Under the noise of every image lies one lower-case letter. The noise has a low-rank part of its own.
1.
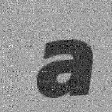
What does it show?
dark a
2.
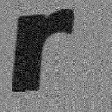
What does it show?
dark r
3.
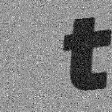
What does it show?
dark t
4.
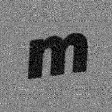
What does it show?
dark m
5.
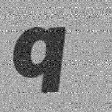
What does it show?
dark q
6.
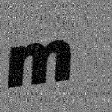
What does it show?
dark m
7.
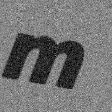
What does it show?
dark m
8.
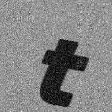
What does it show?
dark t
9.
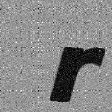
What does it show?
dark r
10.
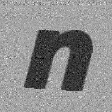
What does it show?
dark n
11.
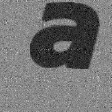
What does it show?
dark a
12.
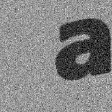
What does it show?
dark a
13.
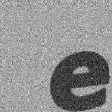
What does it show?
dark e
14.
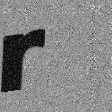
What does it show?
dark r
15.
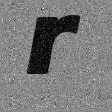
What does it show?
dark r
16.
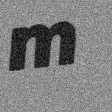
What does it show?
dark m
